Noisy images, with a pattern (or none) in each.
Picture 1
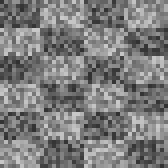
a checkerboard
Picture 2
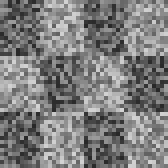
a checkerboard
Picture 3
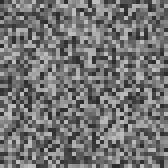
only noise
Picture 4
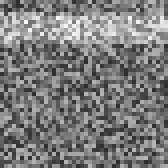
one band of rows
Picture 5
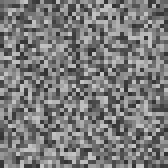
only noise
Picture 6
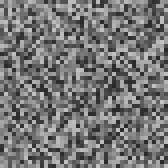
only noise
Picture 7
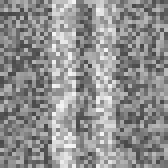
bands of columns
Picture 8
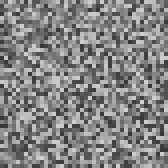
only noise
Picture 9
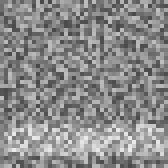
one band of rows
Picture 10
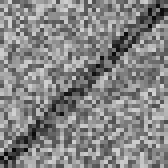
a diagonal band
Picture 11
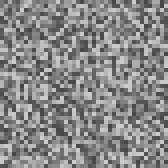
only noise
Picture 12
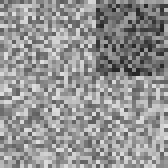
one block
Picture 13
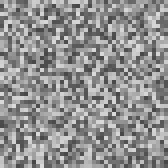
only noise
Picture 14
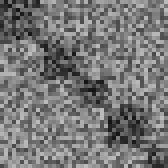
blocks along the diagonal
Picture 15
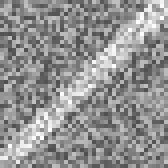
a diagonal band
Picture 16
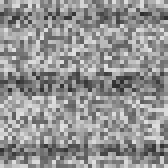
bands of rows
